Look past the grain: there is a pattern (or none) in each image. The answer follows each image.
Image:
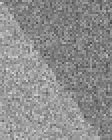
a sharp edge
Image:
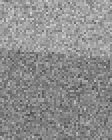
a sharp edge
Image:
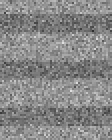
horizontal stripes
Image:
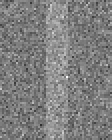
one vertical stripe
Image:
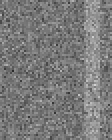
one vertical stripe
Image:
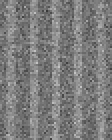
vertical stripes
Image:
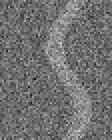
a wavy band
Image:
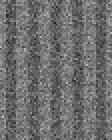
vertical stripes
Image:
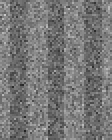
vertical stripes
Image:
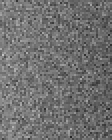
a smooth slope
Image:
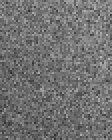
a smooth slope
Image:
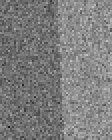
a sharp edge
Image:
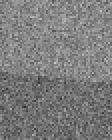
a sharp edge
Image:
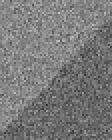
a sharp edge
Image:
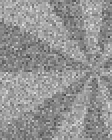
spokes from one point
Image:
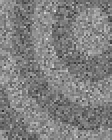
rings round one point
